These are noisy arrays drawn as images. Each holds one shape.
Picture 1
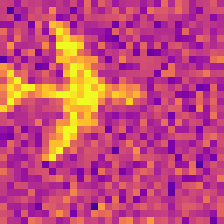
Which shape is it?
airplane
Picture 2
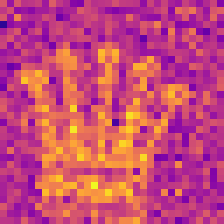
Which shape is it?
chess queen
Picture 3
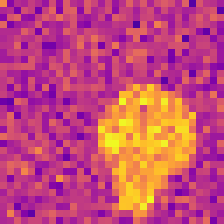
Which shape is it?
light bulb
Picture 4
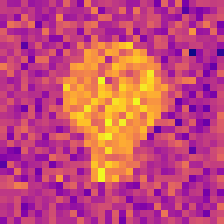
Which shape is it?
light bulb
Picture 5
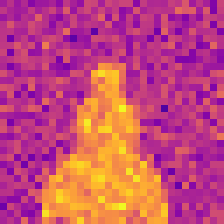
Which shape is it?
chess pawn
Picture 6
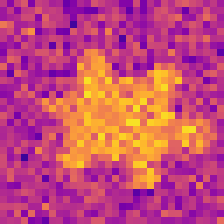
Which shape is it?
turtle
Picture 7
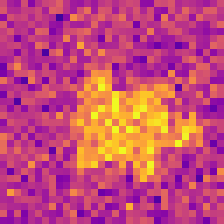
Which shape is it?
turtle
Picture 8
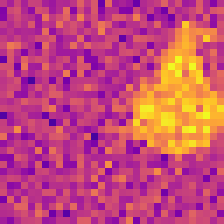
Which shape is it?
pear
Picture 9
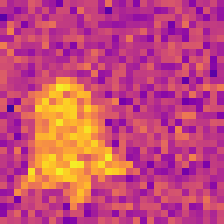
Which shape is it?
bell
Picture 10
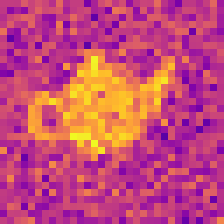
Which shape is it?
teapot
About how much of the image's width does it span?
two thirds
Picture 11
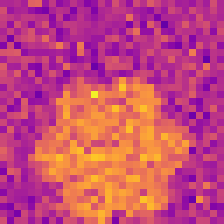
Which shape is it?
flower
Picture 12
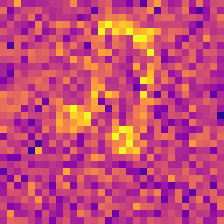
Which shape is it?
pair of musical notes
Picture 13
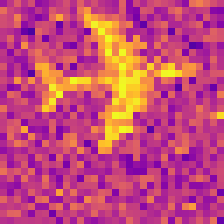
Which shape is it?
airplane
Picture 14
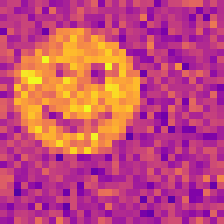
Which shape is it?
smiling face
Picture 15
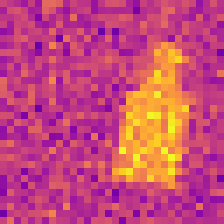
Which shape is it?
bottle
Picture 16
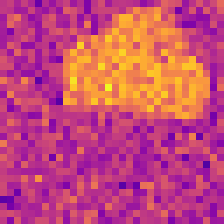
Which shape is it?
cloud
